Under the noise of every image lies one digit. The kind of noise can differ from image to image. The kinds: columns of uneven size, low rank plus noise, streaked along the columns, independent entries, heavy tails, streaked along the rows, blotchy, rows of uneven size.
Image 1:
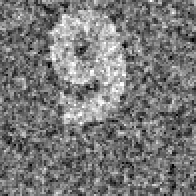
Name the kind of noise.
blotchy
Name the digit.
9
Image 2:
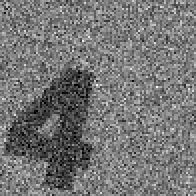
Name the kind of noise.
independent entries
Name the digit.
4
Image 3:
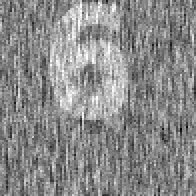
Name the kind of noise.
streaked along the columns
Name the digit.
6
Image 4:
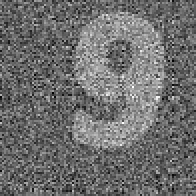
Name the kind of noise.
low rank plus noise
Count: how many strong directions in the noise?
two
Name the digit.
9
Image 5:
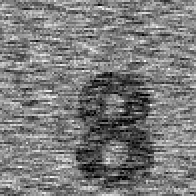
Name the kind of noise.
streaked along the rows
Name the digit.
8
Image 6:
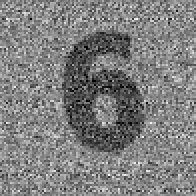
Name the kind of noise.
rows of uneven size
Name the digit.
6
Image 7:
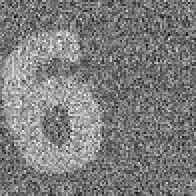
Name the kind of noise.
low rank plus noise
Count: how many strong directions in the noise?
five to eight
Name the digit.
6
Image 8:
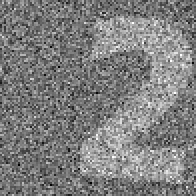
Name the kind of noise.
independent entries
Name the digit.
2
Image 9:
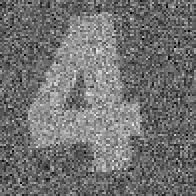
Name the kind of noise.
low rank plus noise
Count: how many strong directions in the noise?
three or four
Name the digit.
4
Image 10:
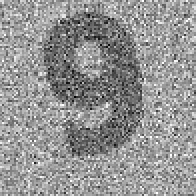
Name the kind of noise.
low rank plus noise
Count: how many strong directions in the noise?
two
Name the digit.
9
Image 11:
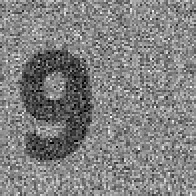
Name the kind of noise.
low rank plus noise
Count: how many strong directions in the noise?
three or four
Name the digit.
9
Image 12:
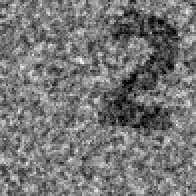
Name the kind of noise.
blotchy
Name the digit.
2
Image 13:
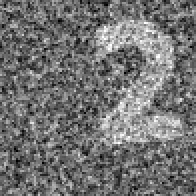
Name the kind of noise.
blotchy
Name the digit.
2
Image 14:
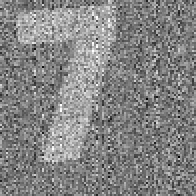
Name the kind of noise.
columns of uneven size
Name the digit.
7
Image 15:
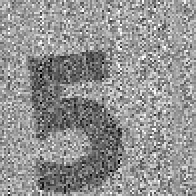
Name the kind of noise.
columns of uneven size
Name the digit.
5
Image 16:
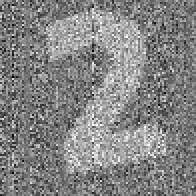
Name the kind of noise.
columns of uneven size
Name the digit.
2
